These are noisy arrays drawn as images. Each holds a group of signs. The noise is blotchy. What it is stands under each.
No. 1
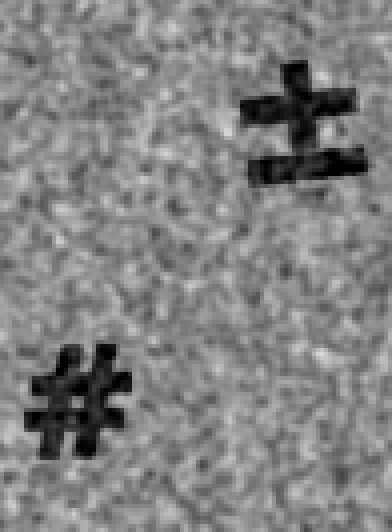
top right: plus-minus sign; bottom left: hash sign
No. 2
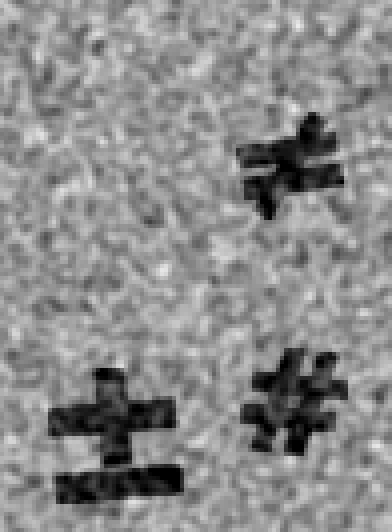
top right: not-equal sign; bottom left: plus-minus sign; bottom right: hash sign
